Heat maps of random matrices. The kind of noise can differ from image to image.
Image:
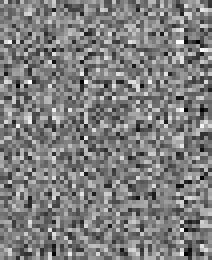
low rank plus noise
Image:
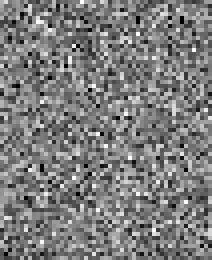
independent entries
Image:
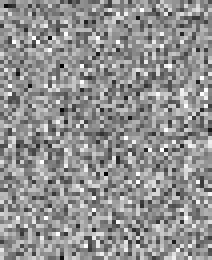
independent entries
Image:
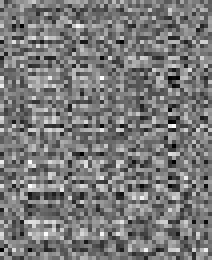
low rank plus noise
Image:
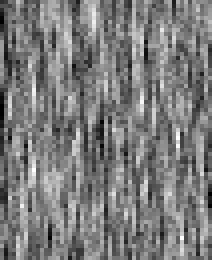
streaked along the columns
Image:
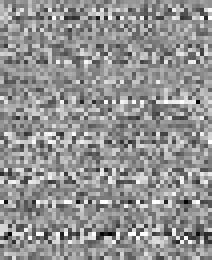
rows of uneven size
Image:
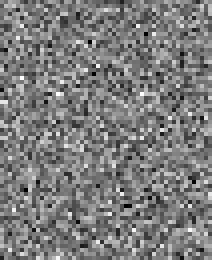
independent entries
